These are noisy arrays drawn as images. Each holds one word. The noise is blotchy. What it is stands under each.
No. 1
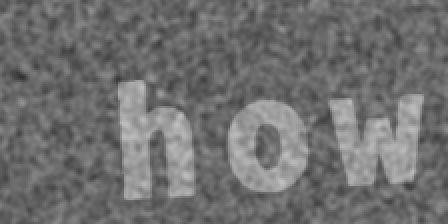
how
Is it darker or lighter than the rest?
lighter
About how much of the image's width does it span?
two thirds
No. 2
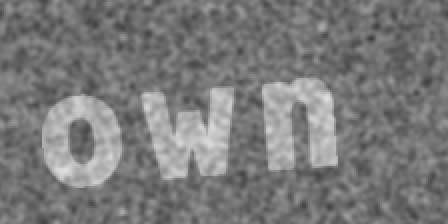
own
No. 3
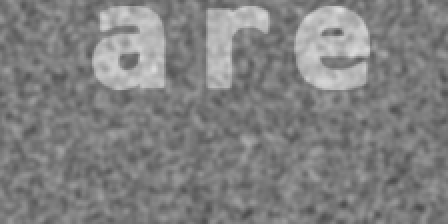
are
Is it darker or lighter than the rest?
lighter
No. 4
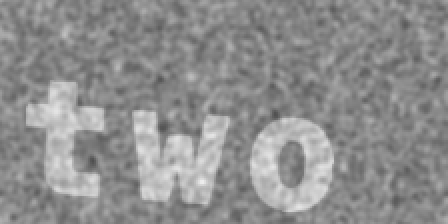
two
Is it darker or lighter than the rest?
lighter
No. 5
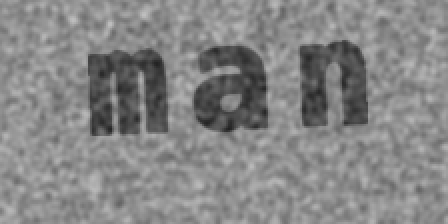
man
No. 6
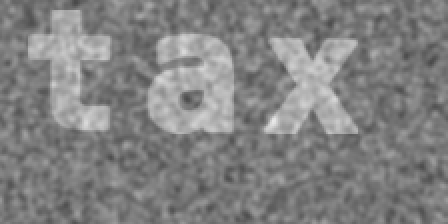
tax
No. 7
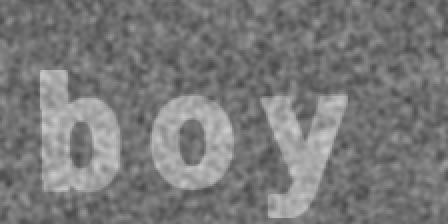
boy
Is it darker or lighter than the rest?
lighter
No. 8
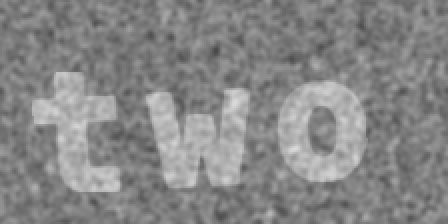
two
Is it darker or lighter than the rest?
lighter
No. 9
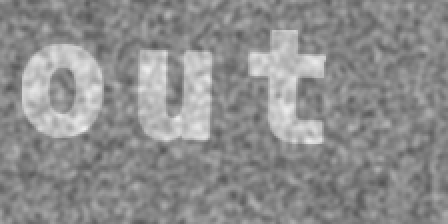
out
